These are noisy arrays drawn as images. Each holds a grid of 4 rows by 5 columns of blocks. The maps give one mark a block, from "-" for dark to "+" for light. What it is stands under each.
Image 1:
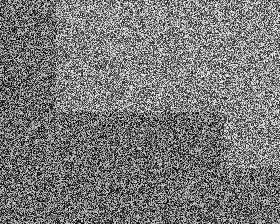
-++++
-++++
----+
-----
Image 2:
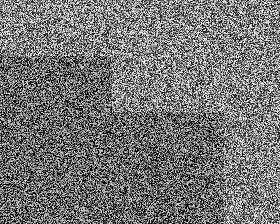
+++++
--+++
----+
----+
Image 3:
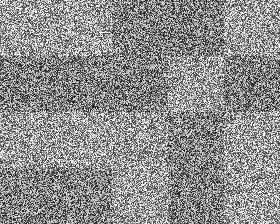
++--+
---+-
+++-+
--+-+
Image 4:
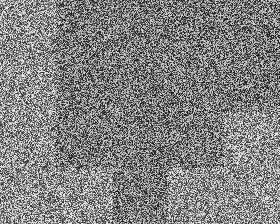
+----
+----
+---+
++-++
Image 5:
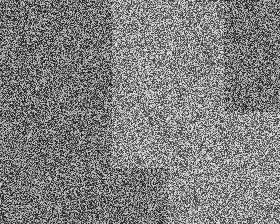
--++-
--++-
--+++
---++
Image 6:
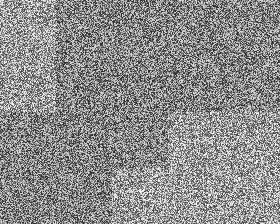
+----
+----
---++
--+++
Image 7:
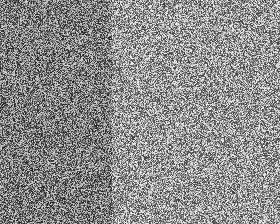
--+++
--+++
--+++
--+++
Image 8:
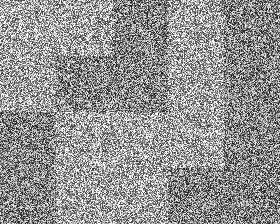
++-+-
+--+-
-+++-
-++--
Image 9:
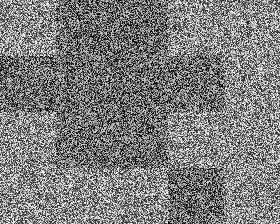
+--++
----+
+--++
+++-+
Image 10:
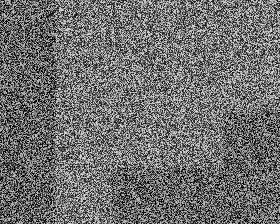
-++++
-++++
-+++-
-+---
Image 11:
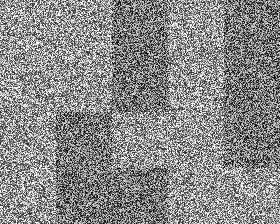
++-+-
++-+-
+-++-
+--++
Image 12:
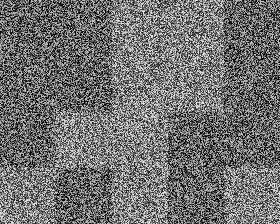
--++-
--++-
-++--
+-+-+
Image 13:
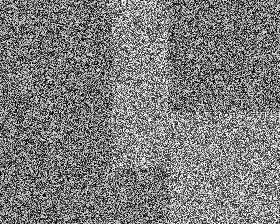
--+--
--+--
--+++
---++
